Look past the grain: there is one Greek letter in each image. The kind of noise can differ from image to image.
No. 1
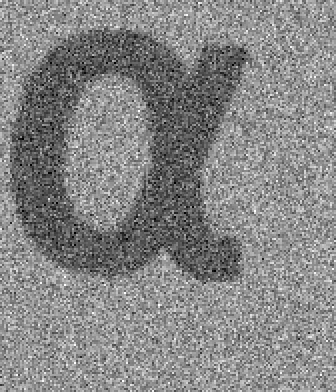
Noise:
independent entries
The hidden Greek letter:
alpha
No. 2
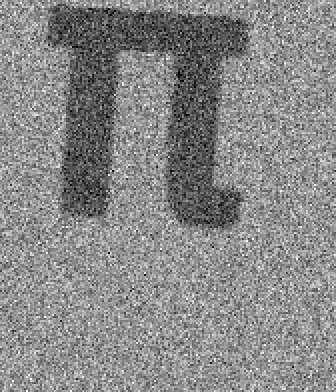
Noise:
independent entries
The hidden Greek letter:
pi
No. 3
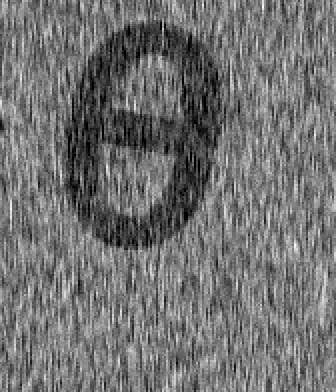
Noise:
streaked along the columns
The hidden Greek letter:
theta
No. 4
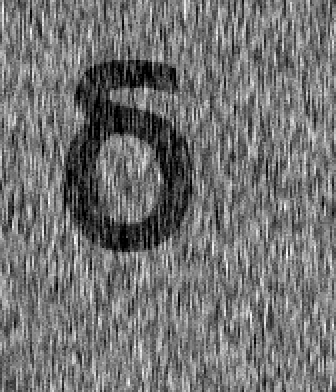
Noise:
streaked along the columns
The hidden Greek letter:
delta
